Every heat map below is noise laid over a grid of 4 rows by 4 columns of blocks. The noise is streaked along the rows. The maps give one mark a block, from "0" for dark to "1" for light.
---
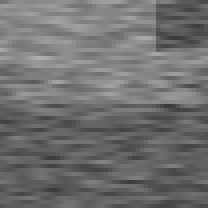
1 1 1 0
1 1 1 1
0 0 0 0
0 0 0 0
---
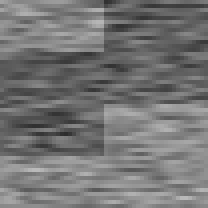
1 1 0 0
0 0 0 0
0 0 1 1
1 1 1 1
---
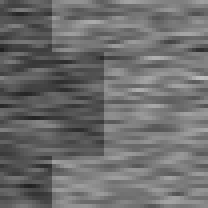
0 1 1 1
0 0 1 1
0 0 1 1
0 1 1 1
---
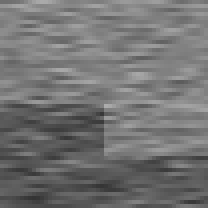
1 1 1 1
1 1 1 1
0 0 1 1
0 0 0 0
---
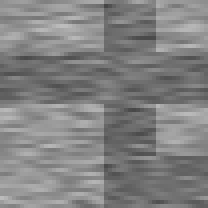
1 1 0 1
0 0 0 0
1 1 0 1
1 1 0 0
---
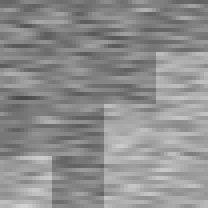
0 0 0 0
0 0 0 1
0 0 1 1
1 0 1 1
